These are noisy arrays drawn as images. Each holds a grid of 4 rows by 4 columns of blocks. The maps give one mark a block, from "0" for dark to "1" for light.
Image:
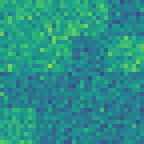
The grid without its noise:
1110
1101
0000
1000
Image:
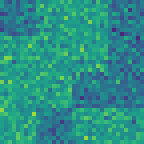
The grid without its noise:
0110
1110
1100
1011
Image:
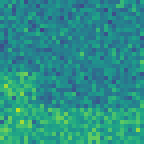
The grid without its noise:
0000
0000
1000
1111
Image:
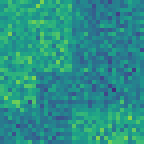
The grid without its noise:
1100
1100
1000
0011
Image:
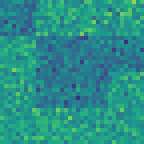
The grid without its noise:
0111
1000
1001
1111
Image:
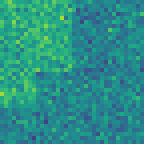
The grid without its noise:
1100
1100
1000
0000
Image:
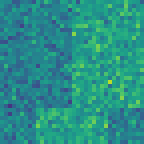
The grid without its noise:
0011
0011
0011
0110
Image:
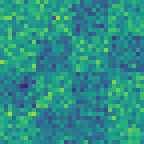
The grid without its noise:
1101
1010
0101
1001
